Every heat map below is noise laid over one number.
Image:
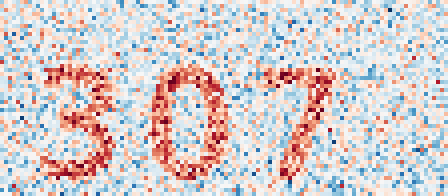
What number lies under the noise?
307
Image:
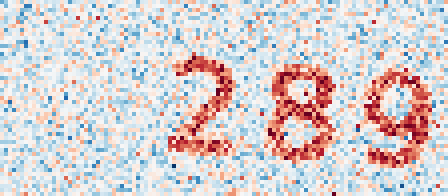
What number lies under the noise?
289
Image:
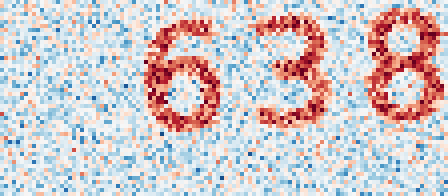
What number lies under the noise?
638
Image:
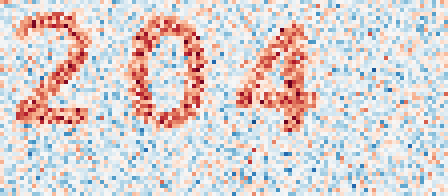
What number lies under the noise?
204
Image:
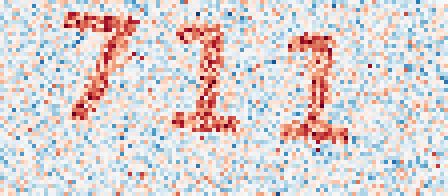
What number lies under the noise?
711
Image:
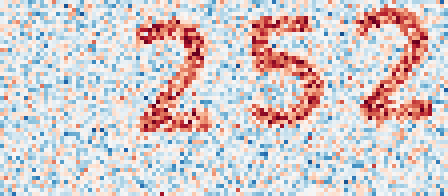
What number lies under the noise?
252
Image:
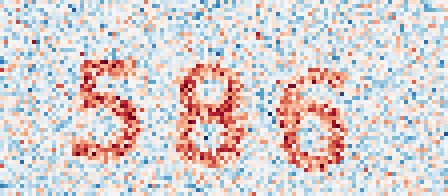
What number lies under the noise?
586
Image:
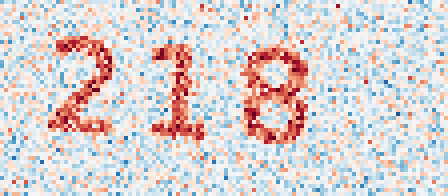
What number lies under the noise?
218
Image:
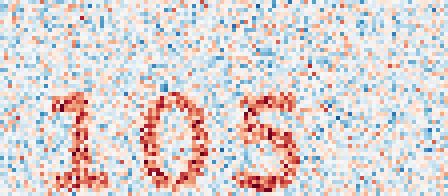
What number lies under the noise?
105
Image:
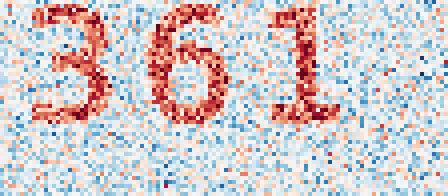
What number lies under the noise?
361
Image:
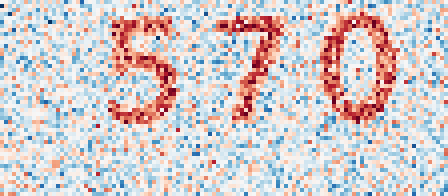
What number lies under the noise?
570
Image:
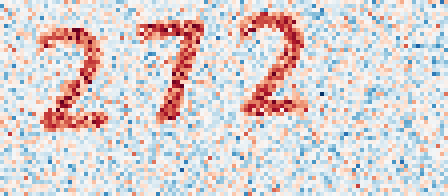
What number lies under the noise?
272
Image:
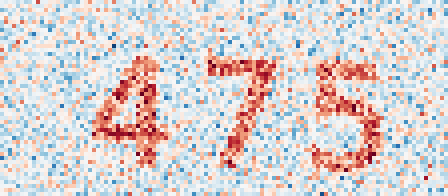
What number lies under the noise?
475
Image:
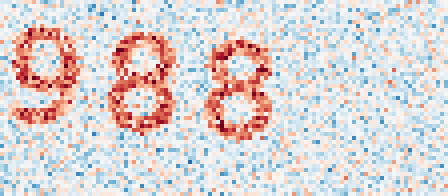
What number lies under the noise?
988
